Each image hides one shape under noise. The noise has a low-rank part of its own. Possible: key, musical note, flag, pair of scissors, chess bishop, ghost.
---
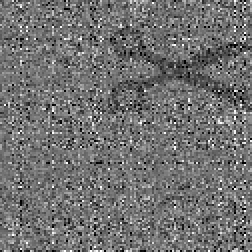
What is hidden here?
dark pair of scissors
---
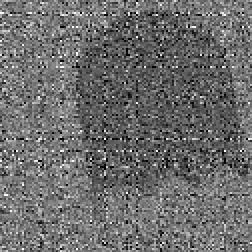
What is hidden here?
dark ghost
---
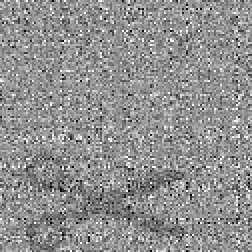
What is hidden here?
dark pair of scissors
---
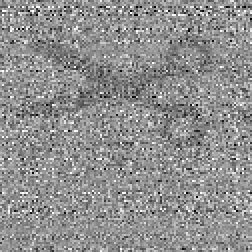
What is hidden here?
dark pair of scissors
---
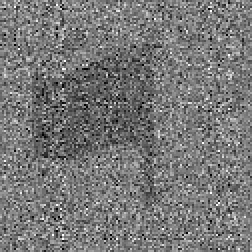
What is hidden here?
dark flag
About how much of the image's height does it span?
two thirds
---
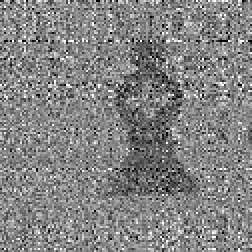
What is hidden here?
dark chess bishop
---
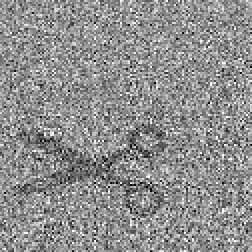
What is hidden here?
dark pair of scissors
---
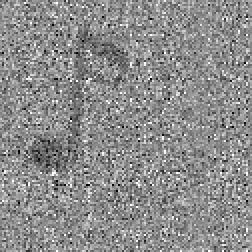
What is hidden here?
dark musical note
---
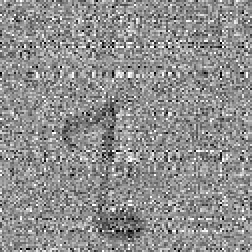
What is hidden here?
dark musical note
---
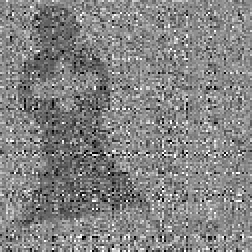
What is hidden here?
dark chess bishop
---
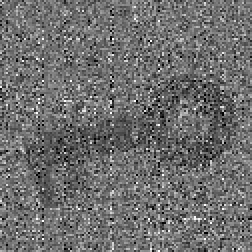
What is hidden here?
dark key
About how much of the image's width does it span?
nearly all
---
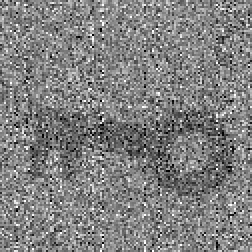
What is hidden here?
dark key
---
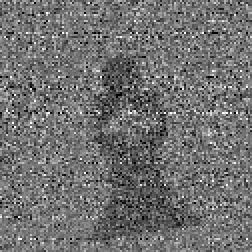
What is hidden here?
dark chess bishop
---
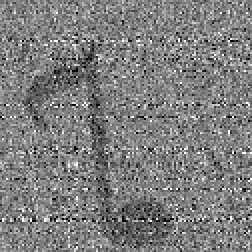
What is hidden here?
dark musical note
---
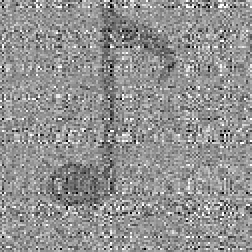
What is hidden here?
dark musical note
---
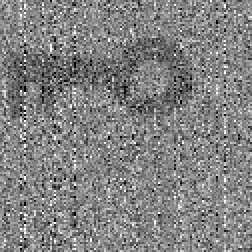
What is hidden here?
dark key
